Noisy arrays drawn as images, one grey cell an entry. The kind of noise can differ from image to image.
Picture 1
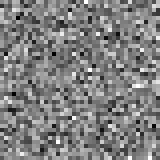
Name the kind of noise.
independent entries
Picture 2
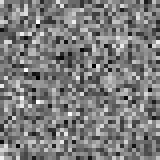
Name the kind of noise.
independent entries
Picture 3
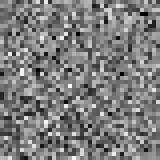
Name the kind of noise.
independent entries
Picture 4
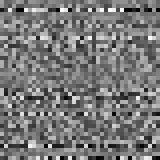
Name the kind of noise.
rows of uneven size
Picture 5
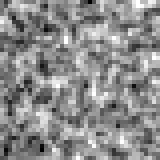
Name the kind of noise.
blotchy
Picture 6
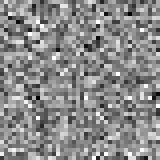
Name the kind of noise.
low rank plus noise
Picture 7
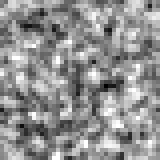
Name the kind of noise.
blotchy
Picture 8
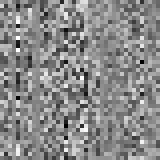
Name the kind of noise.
columns of uneven size
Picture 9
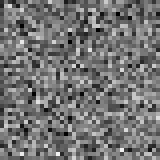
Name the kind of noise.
independent entries
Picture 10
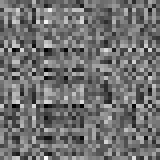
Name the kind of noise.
low rank plus noise
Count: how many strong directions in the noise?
one
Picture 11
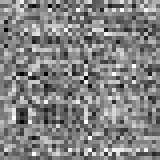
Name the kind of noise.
low rank plus noise
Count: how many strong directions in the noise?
three or four
